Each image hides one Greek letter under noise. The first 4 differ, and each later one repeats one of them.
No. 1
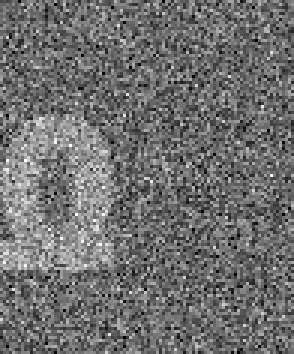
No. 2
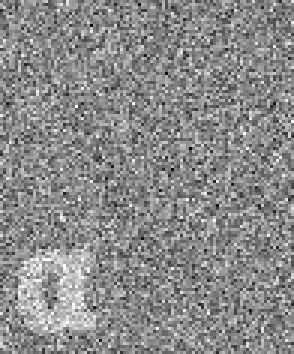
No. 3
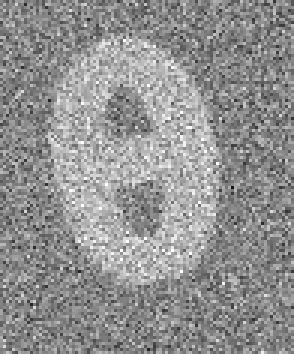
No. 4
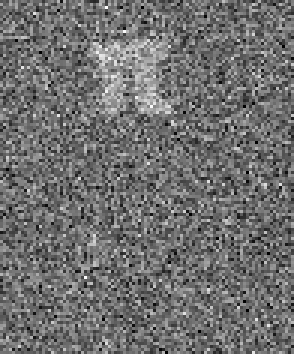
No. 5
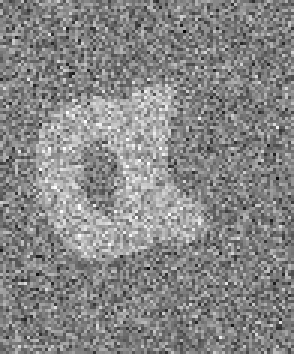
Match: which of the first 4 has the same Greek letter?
2
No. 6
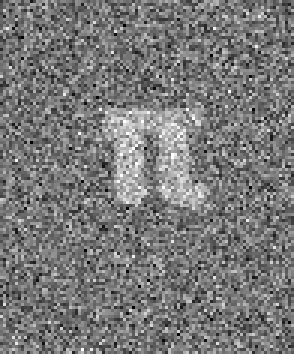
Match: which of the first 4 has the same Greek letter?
4
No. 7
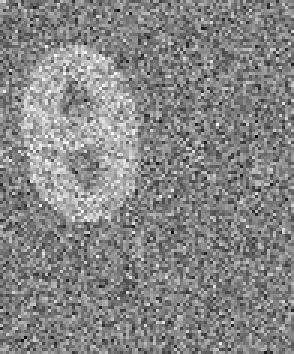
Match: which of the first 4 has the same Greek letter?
3
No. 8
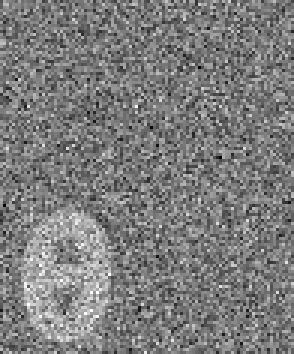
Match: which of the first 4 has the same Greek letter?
3
